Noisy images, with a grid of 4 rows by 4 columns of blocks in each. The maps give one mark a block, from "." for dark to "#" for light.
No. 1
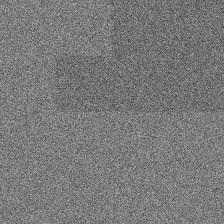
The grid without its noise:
# # . .
# . . .
# # # #
# # # #
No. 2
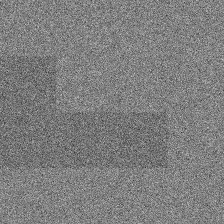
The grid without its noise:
# # # #
. # # #
. . . #
# # # #
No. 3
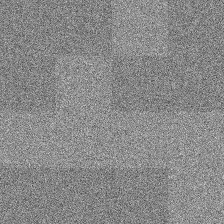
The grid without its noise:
. . # .
. # . .
# # # #
. . . #
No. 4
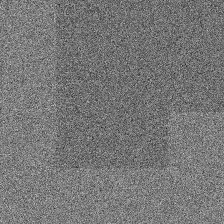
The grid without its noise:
# . . .
# . . .
# . . #
# # # #
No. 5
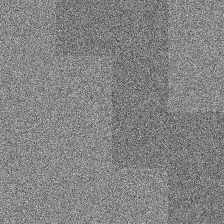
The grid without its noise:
# . . #
# # . #
# # . .
# # # .
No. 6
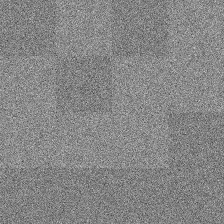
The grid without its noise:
. # . #
# . # #
# # # .
. . . .
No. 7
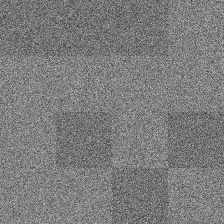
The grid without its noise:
. . . #
# # # #
# . # .
# # . #
